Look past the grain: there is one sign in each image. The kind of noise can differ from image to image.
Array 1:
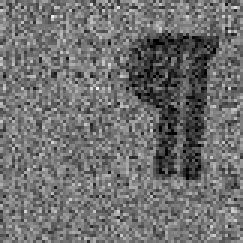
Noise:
low rank plus noise
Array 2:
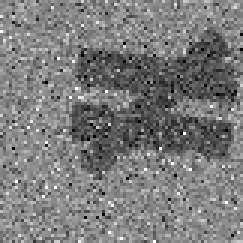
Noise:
heavy tails
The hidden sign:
not-equal sign
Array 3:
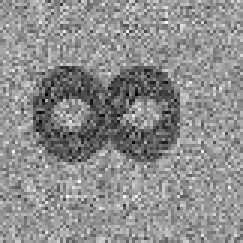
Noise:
low rank plus noise
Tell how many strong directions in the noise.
three or four
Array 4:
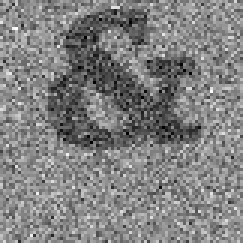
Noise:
independent entries
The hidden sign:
ampersand
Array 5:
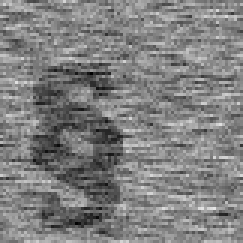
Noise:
streaked along the rows
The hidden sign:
section sign
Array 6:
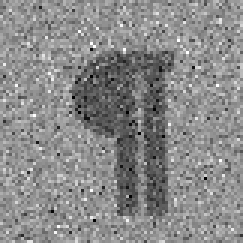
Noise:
heavy tails
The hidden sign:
pilcrow
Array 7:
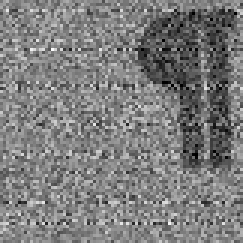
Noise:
rows of uneven size
